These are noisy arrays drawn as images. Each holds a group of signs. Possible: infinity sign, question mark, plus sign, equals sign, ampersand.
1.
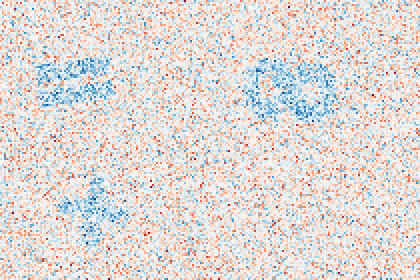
top left: equals sign; top right: infinity sign; bottom left: plus sign
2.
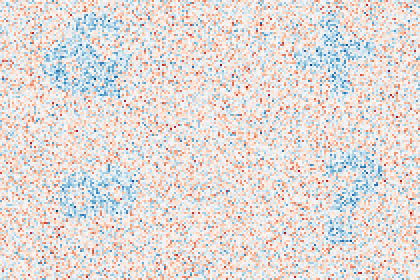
top left: ampersand; top right: plus sign; bottom left: infinity sign; bottom right: question mark
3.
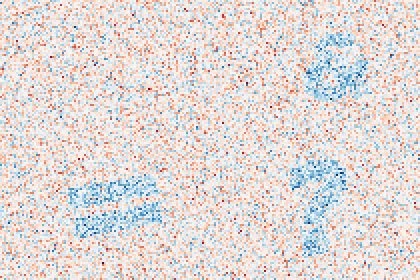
top right: ampersand; bottom left: equals sign; bottom right: question mark
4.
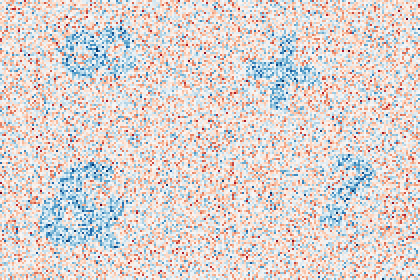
top left: infinity sign; top right: plus sign; bottom left: ampersand; bottom right: question mark
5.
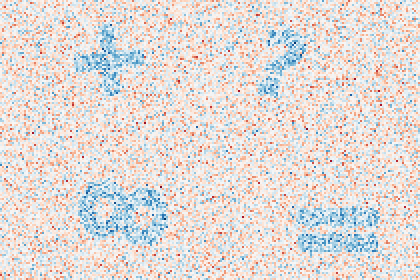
top left: plus sign; top right: question mark; bottom left: infinity sign; bottom right: equals sign
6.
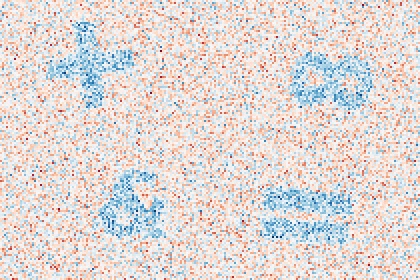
top left: plus sign; top right: infinity sign; bottom left: ampersand; bottom right: equals sign
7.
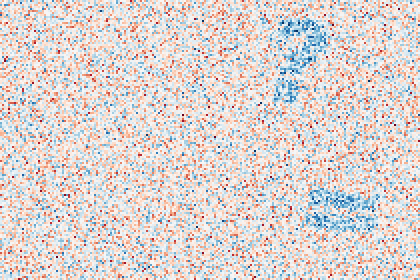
top right: question mark; bottom right: equals sign
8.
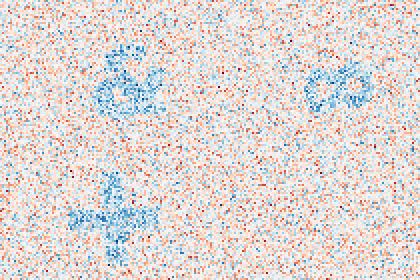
top left: ampersand; top right: infinity sign; bottom left: plus sign
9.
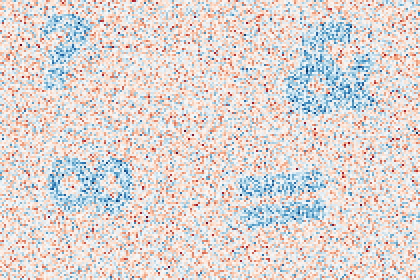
top left: question mark; top right: ampersand; bottom left: infinity sign; bottom right: equals sign
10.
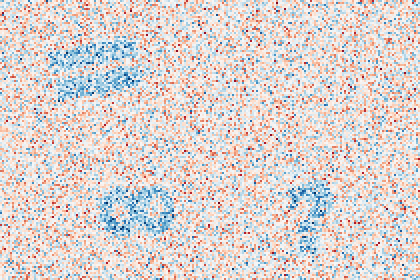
top left: equals sign; bottom left: infinity sign; bottom right: question mark
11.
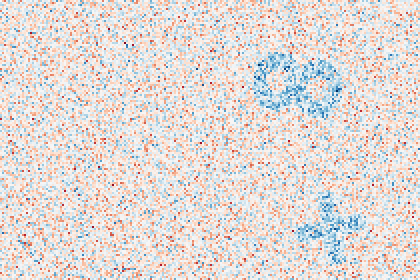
top right: infinity sign; bottom right: plus sign
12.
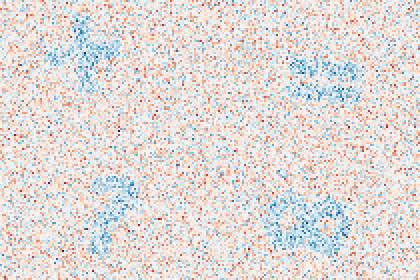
top left: plus sign; top right: equals sign; bottom left: question mark; bottom right: infinity sign
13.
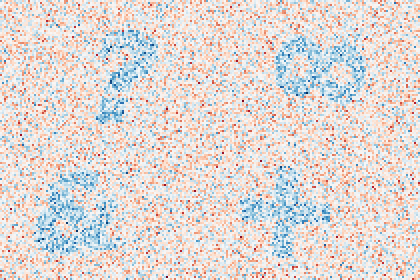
top left: question mark; top right: infinity sign; bottom left: ampersand; bottom right: plus sign
